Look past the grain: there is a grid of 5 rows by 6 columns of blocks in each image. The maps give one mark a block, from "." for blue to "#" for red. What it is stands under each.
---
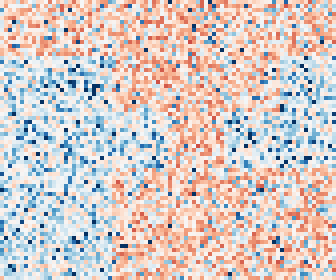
# # # # # #
. . # # # .
. . . # . .
. . # # # #
. . # # # #
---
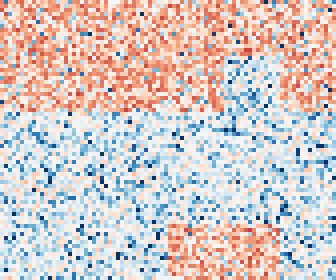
# # # # # #
# # # # . #
. . . . . .
. . . . . .
. . . # # .
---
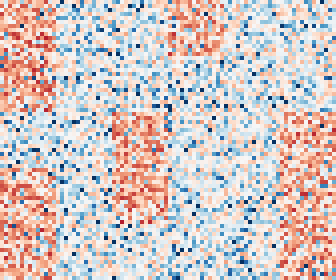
# . . # . .
# . . . . .
. . # . . #
# . # . . #
# . . . . #
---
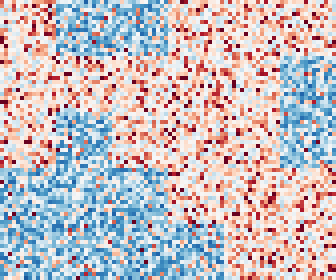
# . . # # #
# # # # # .
# . # # # .
. . . # # #
. . . . # #
